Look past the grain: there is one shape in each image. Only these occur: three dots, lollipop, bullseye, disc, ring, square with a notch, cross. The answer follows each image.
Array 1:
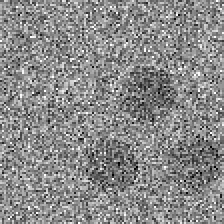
three dots
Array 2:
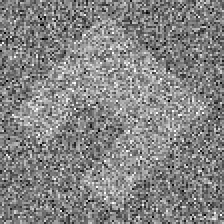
square with a notch
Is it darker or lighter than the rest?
lighter
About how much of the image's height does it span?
nearly all
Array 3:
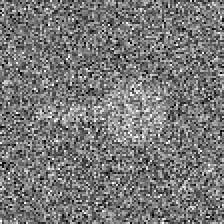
lollipop
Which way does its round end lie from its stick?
right
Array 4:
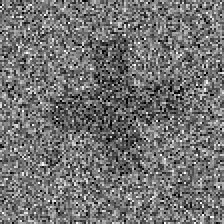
cross
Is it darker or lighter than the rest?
darker
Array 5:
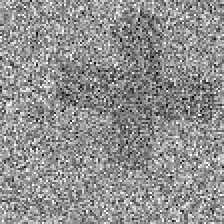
cross
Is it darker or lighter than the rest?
darker
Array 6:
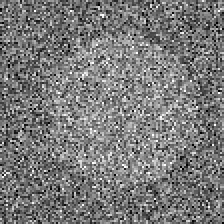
disc
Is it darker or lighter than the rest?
lighter
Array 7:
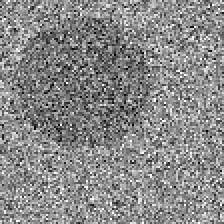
disc
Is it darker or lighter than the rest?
darker
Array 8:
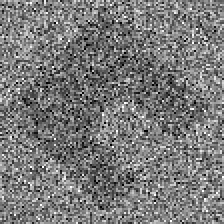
square with a notch
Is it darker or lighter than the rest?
darker
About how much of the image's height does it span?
nearly all
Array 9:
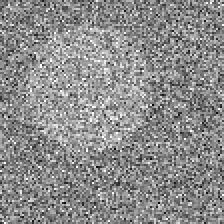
disc
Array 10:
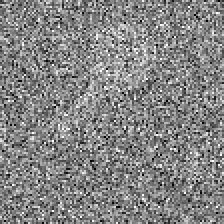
lollipop
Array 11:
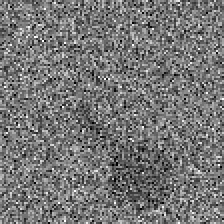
lollipop
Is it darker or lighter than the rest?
darker
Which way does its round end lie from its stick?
down and right
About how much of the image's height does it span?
half
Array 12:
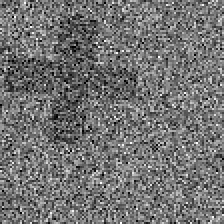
cross
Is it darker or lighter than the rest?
darker
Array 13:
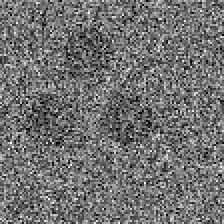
three dots
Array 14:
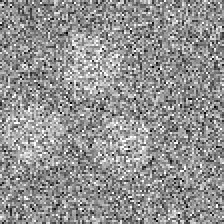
three dots
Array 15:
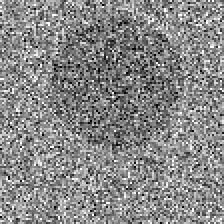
disc
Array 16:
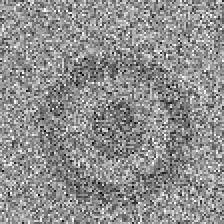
bullseye
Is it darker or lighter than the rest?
darker
